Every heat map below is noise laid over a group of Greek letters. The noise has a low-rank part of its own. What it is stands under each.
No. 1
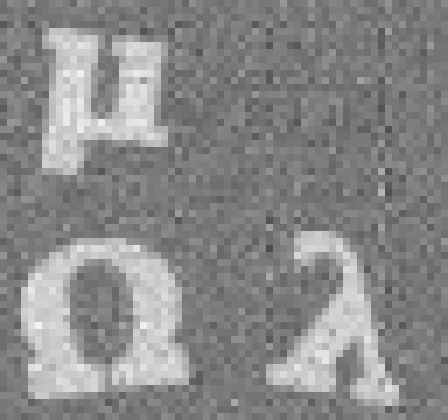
top left: mu; bottom left: omega; bottom right: lambda
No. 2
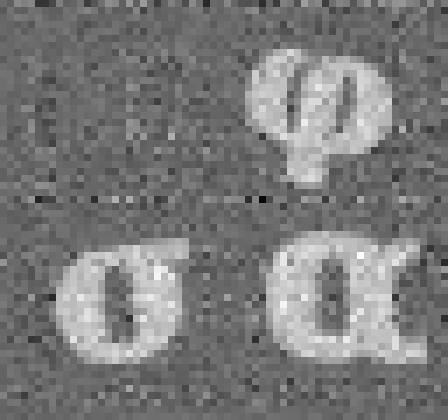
top right: phi; bottom left: sigma; bottom right: alpha
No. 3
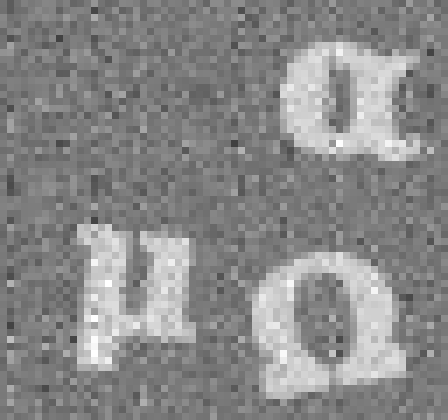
top right: alpha; bottom left: mu; bottom right: omega
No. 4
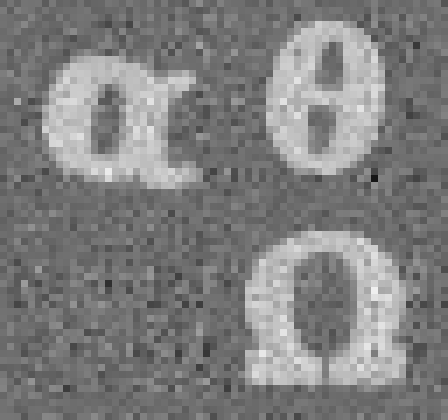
top left: alpha; top right: theta; bottom right: omega
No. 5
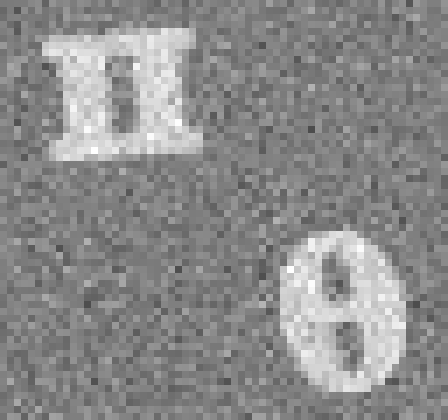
top left: pi; bottom right: theta
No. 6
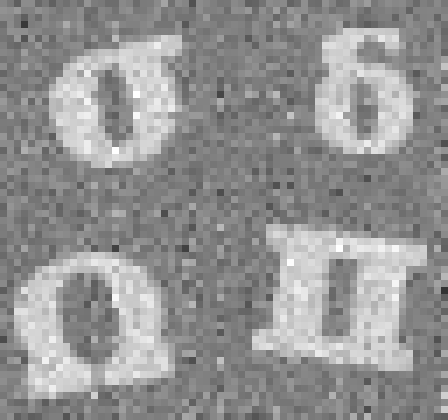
top left: sigma; top right: delta; bottom left: omega; bottom right: pi
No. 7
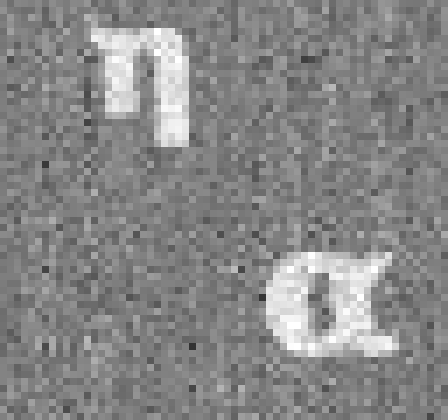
top left: eta; bottom right: alpha
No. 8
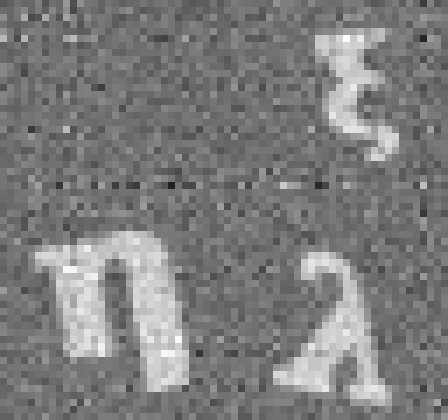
top right: xi; bottom left: eta; bottom right: lambda
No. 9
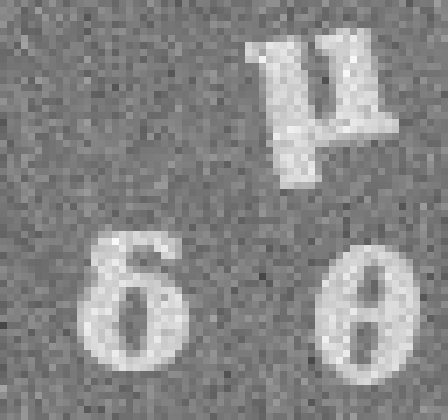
top right: mu; bottom left: delta; bottom right: theta
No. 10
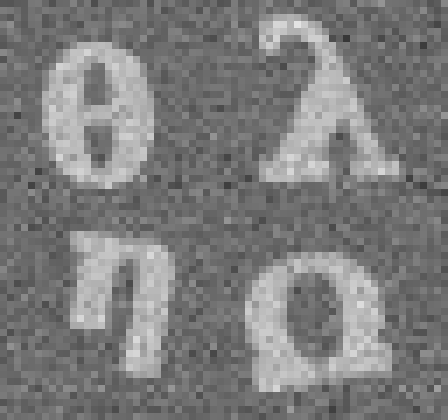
top left: theta; top right: lambda; bottom left: eta; bottom right: omega
